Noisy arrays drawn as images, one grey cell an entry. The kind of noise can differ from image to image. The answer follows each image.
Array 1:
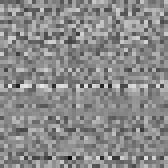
rows of uneven size
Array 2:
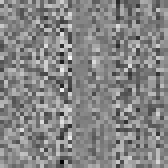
columns of uneven size
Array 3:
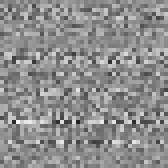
rows of uneven size
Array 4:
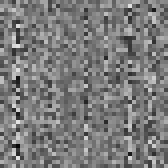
columns of uneven size
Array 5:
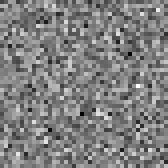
independent entries
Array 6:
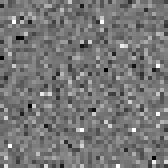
heavy tails
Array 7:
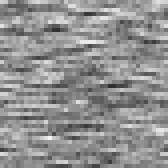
streaked along the rows
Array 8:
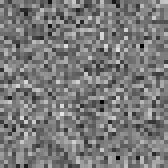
low rank plus noise
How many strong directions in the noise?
five to eight
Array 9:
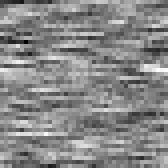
streaked along the rows
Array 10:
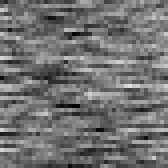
streaked along the rows
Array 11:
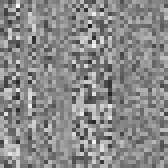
columns of uneven size
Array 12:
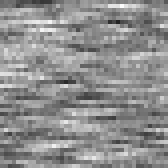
streaked along the rows
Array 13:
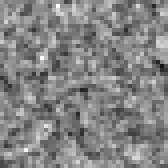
blotchy
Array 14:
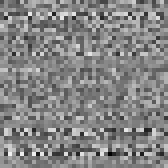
rows of uneven size
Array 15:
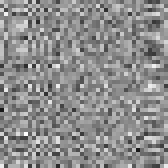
low rank plus noise
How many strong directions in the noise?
one
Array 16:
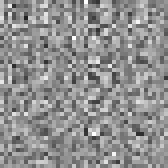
low rank plus noise
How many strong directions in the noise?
one
